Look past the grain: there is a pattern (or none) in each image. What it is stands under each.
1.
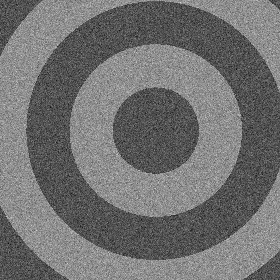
rings round one point
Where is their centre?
centre
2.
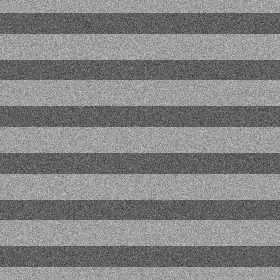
horizontal stripes
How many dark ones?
6
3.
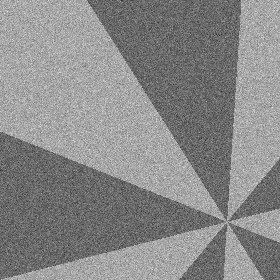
spokes from one point
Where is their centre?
bottom right
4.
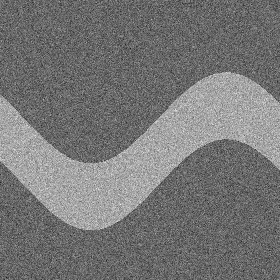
a wavy band
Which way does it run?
left to right
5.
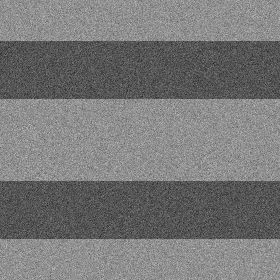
horizontal stripes
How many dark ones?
2
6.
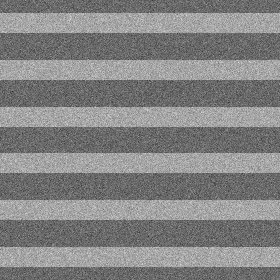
horizontal stripes
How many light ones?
6
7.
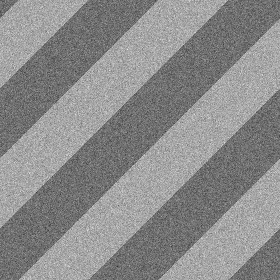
diagonal stripes
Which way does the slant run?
bottom left to top right
